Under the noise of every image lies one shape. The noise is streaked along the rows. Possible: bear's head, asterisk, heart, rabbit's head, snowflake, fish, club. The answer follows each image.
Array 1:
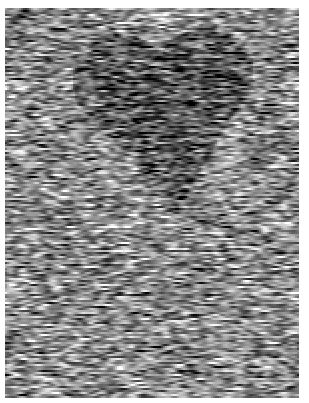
heart
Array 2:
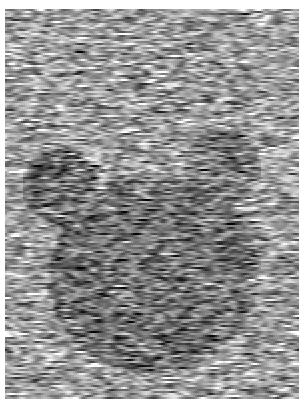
bear's head
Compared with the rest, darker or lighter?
darker
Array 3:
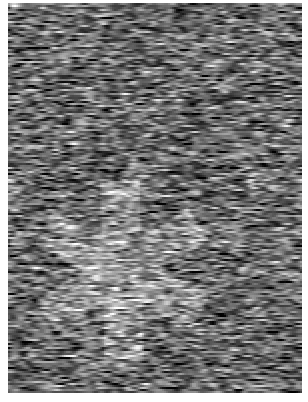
asterisk
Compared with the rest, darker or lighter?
lighter
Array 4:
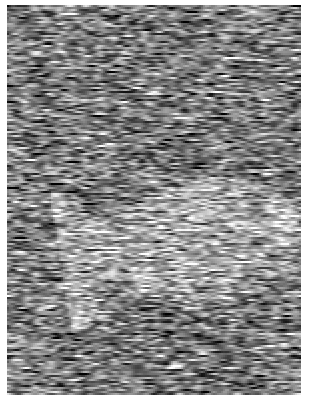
fish
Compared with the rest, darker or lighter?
lighter
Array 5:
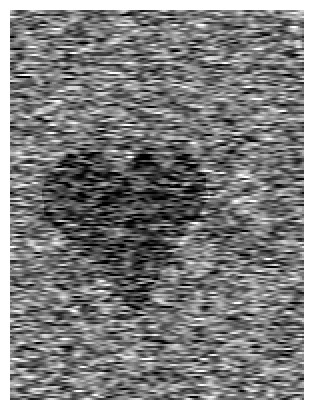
heart
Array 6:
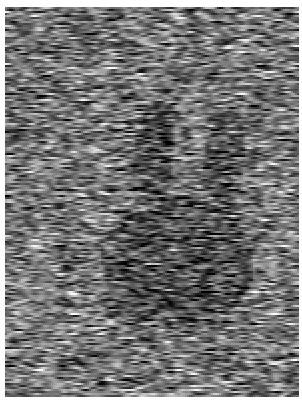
rabbit's head
